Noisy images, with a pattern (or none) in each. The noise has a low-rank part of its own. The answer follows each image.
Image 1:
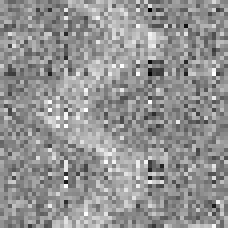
a wavy band
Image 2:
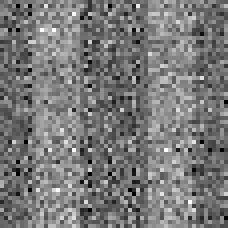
vertical stripes
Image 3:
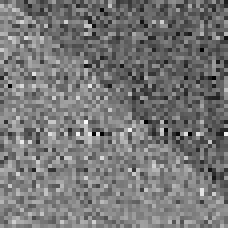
a sharp edge
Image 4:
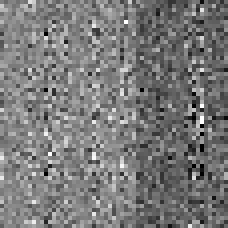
a sharp edge
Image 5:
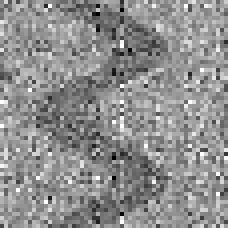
a wavy band
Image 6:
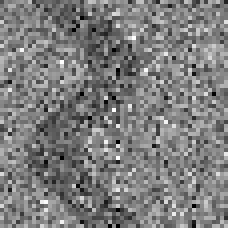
a wavy band
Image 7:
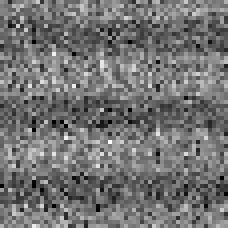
horizontal stripes
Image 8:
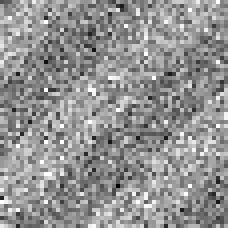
diagonal stripes
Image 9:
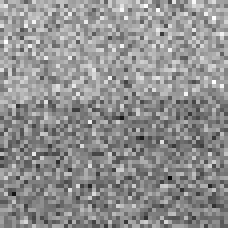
a sharp edge
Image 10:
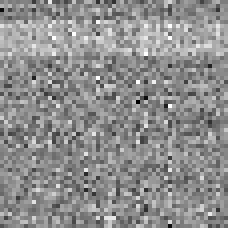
one horizontal stripe
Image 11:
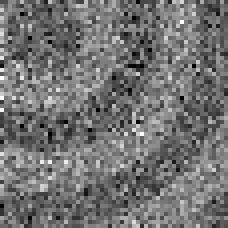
rings round one point
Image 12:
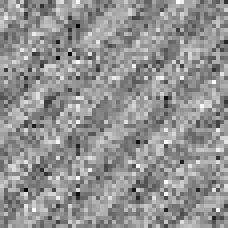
diagonal stripes
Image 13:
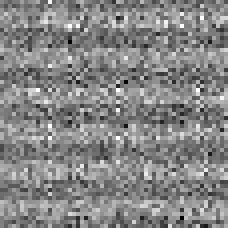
horizontal stripes
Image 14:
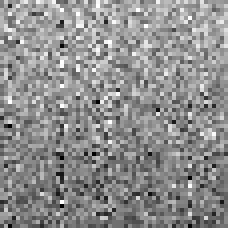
a smooth slope
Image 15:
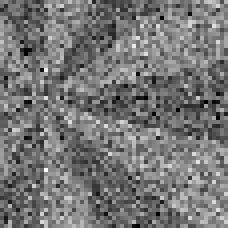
spokes from one point
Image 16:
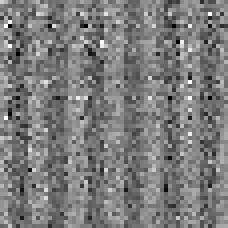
vertical stripes
